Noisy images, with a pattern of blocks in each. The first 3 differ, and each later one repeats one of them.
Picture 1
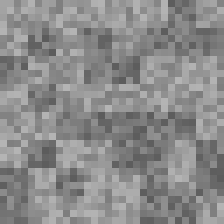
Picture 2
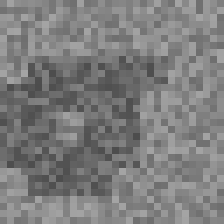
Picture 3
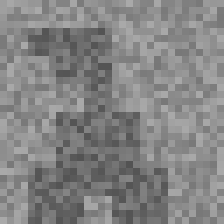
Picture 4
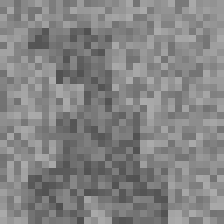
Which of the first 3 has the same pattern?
3
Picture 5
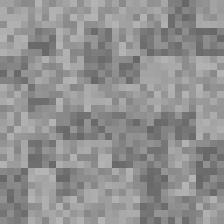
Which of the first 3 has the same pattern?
1
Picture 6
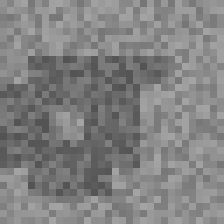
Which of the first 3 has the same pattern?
2
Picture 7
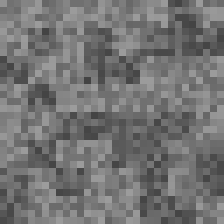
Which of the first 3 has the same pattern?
1
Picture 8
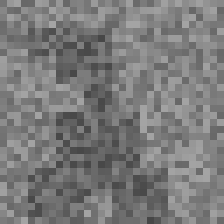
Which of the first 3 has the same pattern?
3
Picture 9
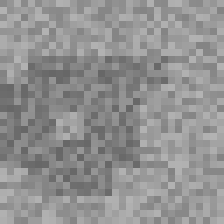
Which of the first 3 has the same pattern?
2
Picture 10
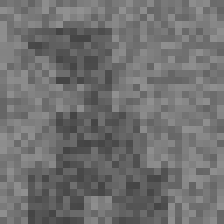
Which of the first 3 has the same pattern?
3
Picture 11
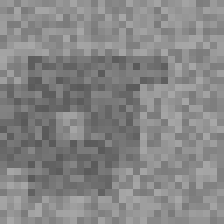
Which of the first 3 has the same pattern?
2
